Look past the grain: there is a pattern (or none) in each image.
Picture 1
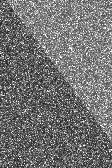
a sharp edge
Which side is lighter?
top right
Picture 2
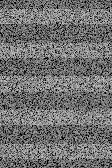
horizontal stripes
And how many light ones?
5
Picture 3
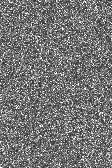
only noise
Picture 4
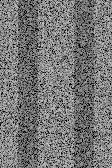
vertical stripes
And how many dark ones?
2
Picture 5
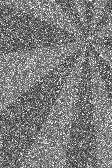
spokes from one point
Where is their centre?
top right
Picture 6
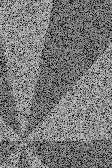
spokes from one point
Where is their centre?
bottom left
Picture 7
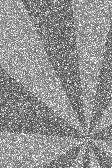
spokes from one point
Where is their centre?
bottom right
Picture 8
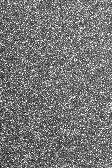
a smooth slope
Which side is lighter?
top right
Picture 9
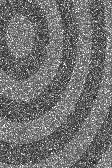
rings round one point
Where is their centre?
top left
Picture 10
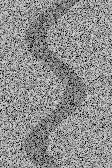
a wavy band
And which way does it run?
top to bottom
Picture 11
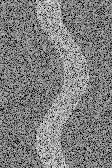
a wavy band
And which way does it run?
top to bottom
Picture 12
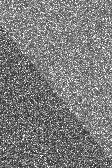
a sharp edge
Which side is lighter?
top right
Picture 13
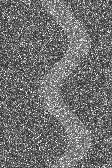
a wavy band
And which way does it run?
top to bottom
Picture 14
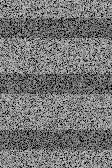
horizontal stripes
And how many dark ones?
3
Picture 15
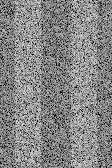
vertical stripes
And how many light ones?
2
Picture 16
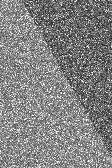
a sharp edge
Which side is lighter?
bottom left
